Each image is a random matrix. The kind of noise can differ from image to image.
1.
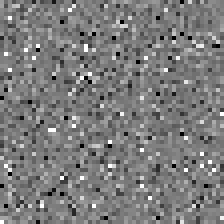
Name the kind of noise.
heavy tails
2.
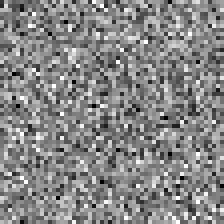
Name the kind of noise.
independent entries
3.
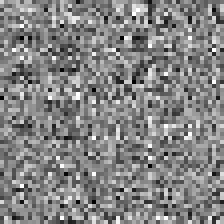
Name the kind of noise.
low rank plus noise
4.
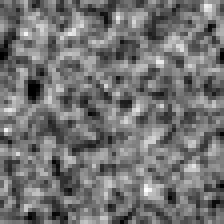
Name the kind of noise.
blotchy
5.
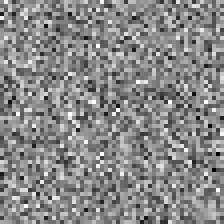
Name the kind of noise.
independent entries
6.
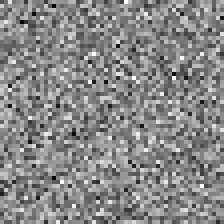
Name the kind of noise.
independent entries
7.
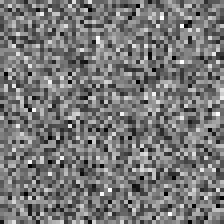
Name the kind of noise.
independent entries
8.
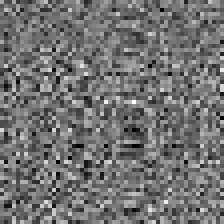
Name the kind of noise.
low rank plus noise
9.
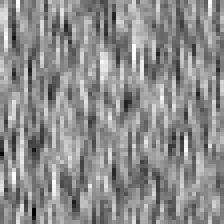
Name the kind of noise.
streaked along the columns
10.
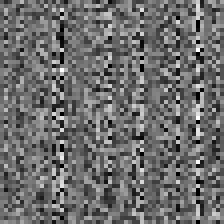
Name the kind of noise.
columns of uneven size
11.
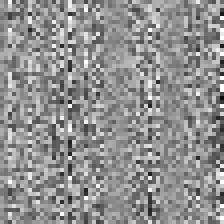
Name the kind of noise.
columns of uneven size
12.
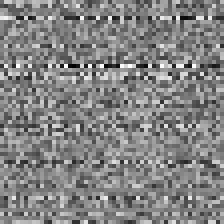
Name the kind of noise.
rows of uneven size
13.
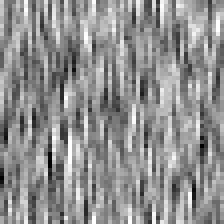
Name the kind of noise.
streaked along the columns
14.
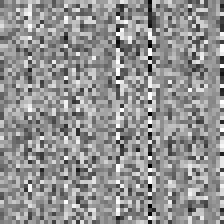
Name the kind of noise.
columns of uneven size
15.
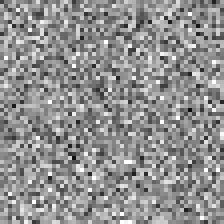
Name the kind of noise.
independent entries
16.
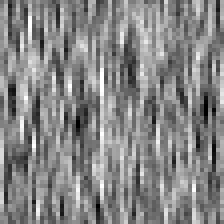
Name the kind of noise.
streaked along the columns
